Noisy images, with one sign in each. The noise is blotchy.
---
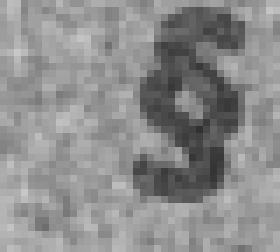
section sign
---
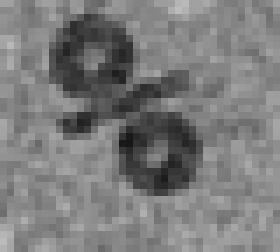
percent sign
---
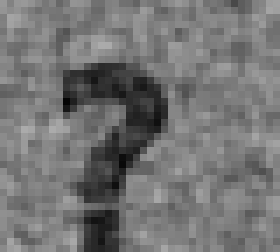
question mark
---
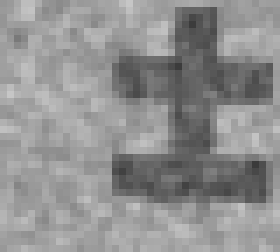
plus-minus sign
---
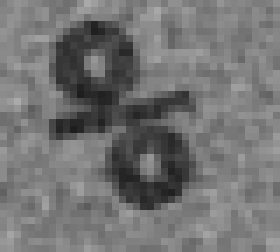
percent sign
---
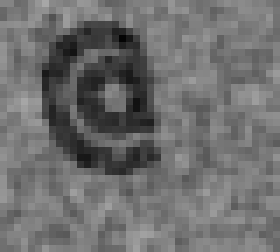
at sign
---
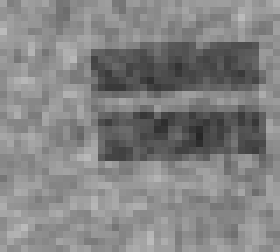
equals sign
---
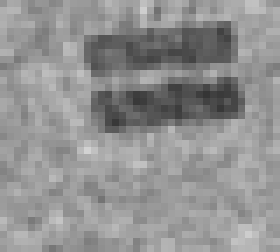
equals sign
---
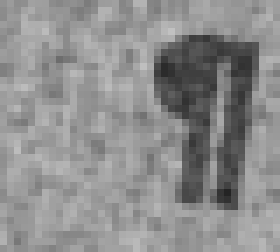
pilcrow
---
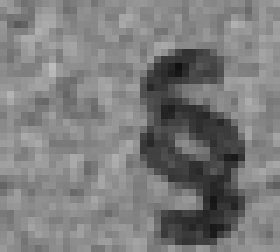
section sign
